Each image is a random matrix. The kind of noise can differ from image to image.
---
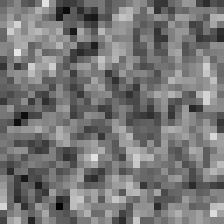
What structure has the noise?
blotchy
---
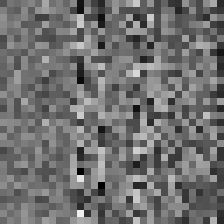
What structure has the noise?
columns of uneven size
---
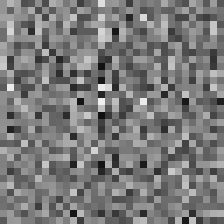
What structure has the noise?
low rank plus noise
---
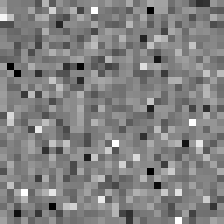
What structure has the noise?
heavy tails
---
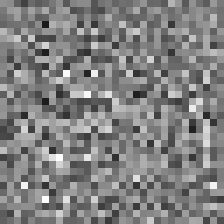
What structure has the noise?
low rank plus noise
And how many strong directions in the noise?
three or four
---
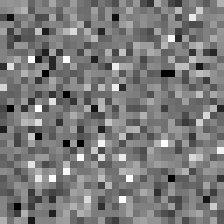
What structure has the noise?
heavy tails
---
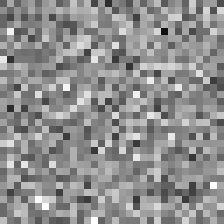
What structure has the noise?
independent entries
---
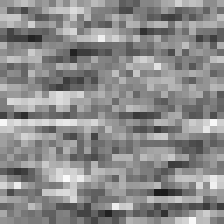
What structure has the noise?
streaked along the rows
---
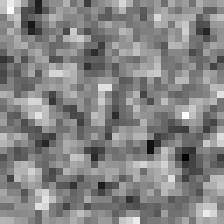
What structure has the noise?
blotchy
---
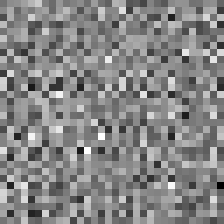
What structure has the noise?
low rank plus noise
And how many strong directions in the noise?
one
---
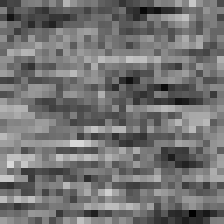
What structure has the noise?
streaked along the rows
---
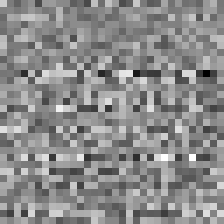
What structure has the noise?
rows of uneven size
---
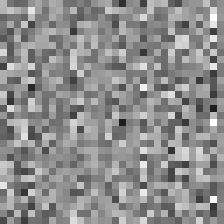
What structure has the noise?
columns of uneven size
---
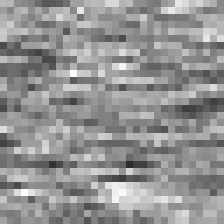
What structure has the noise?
streaked along the rows
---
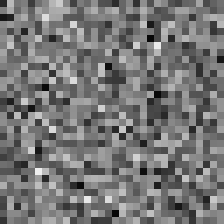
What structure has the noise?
independent entries
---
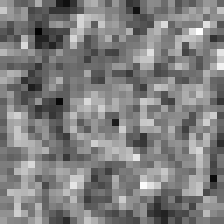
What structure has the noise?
blotchy
